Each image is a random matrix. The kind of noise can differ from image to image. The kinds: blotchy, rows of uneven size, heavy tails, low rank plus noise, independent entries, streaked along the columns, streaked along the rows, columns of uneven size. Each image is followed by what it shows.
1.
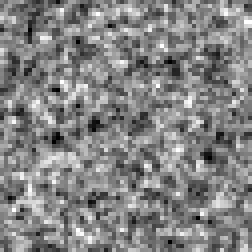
blotchy
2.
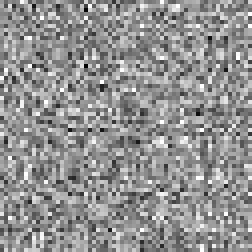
low rank plus noise
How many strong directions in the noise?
three or four
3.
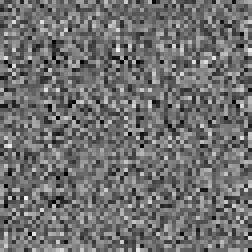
low rank plus noise
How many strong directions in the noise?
five to eight
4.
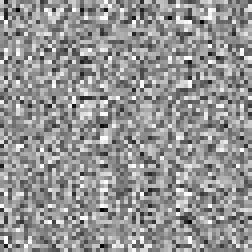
low rank plus noise
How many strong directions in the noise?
three or four
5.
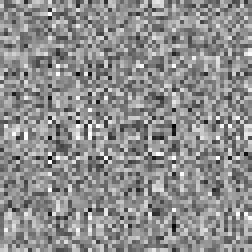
low rank plus noise
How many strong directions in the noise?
two
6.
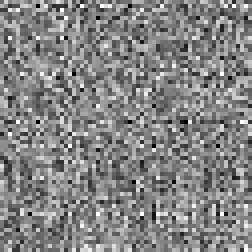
low rank plus noise
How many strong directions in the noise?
five to eight
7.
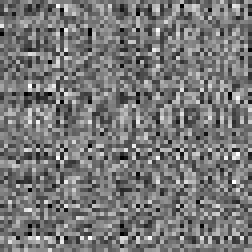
low rank plus noise
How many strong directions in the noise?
one
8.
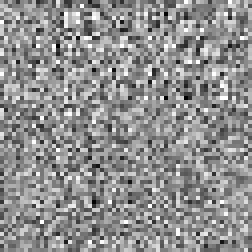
low rank plus noise
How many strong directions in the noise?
five to eight
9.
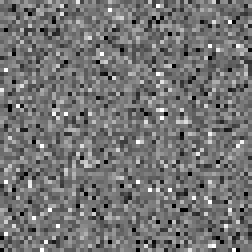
heavy tails
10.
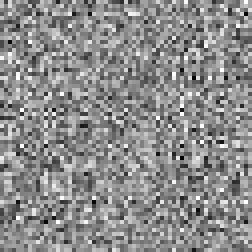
low rank plus noise
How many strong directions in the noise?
five to eight
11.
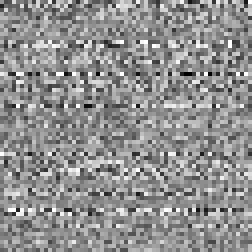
rows of uneven size
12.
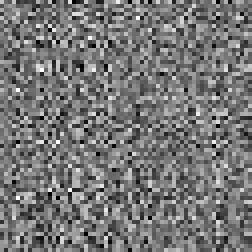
low rank plus noise
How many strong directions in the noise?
two
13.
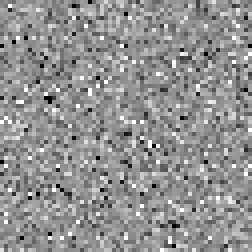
heavy tails
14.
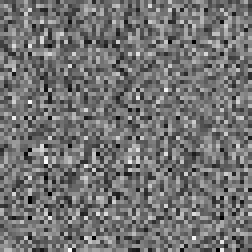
low rank plus noise
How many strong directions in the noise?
three or four
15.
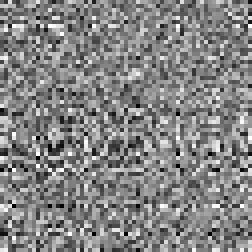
low rank plus noise
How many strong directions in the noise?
two
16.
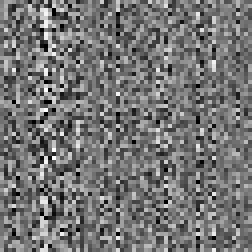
columns of uneven size
